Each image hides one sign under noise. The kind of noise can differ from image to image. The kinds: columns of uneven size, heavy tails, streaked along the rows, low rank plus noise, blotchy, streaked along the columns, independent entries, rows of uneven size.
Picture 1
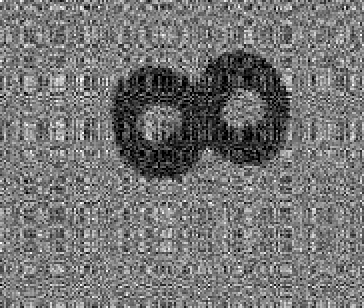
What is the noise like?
low rank plus noise
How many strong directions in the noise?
one
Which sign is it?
infinity sign
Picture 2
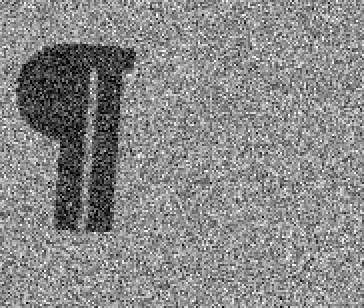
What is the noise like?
independent entries
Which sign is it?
pilcrow
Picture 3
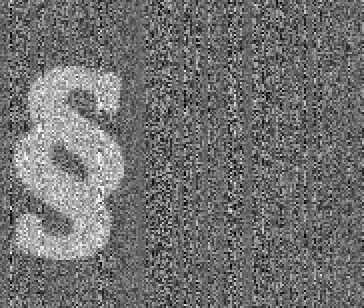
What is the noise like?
columns of uneven size
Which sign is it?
section sign
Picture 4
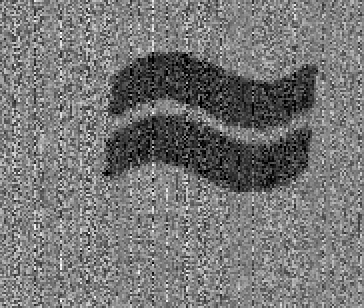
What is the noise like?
columns of uneven size
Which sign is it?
approximately sign
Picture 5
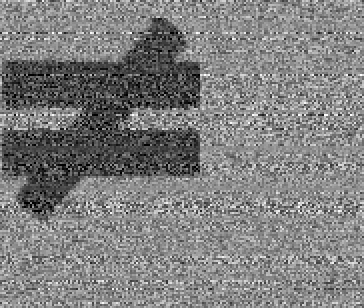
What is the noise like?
rows of uneven size
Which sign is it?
not-equal sign
